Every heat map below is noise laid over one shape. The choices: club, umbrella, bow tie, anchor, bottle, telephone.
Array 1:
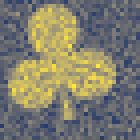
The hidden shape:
club
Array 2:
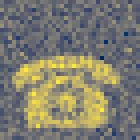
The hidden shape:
telephone
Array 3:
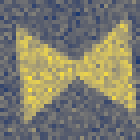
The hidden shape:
bow tie
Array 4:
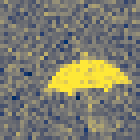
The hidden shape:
umbrella
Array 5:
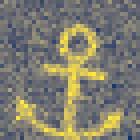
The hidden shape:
anchor
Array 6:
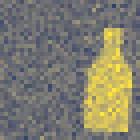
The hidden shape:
bottle
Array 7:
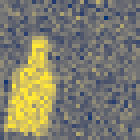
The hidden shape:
bottle
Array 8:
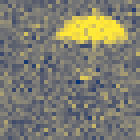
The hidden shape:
umbrella
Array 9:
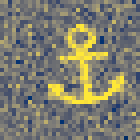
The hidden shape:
anchor
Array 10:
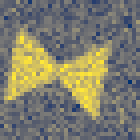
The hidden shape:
bow tie
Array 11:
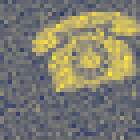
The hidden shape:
telephone
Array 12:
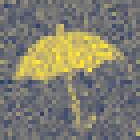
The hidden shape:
umbrella
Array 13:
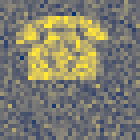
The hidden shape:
telephone
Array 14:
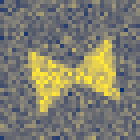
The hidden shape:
bow tie
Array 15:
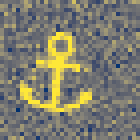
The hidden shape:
anchor
